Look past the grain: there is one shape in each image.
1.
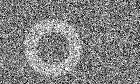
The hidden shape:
ring
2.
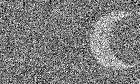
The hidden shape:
crescent
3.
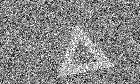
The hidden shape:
triangle frame
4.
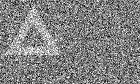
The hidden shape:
triangle frame
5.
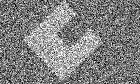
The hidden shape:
square with a notch
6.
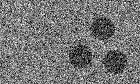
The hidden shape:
three dots
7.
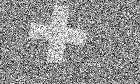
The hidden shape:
cross
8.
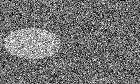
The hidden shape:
ellipse
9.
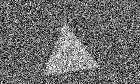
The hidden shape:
triangle
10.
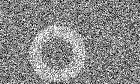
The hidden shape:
ring
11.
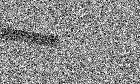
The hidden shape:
bar
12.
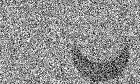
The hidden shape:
crescent
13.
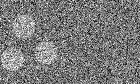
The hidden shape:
three dots
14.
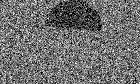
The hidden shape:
half disc
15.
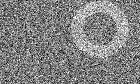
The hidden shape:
ring
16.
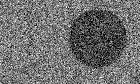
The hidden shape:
disc
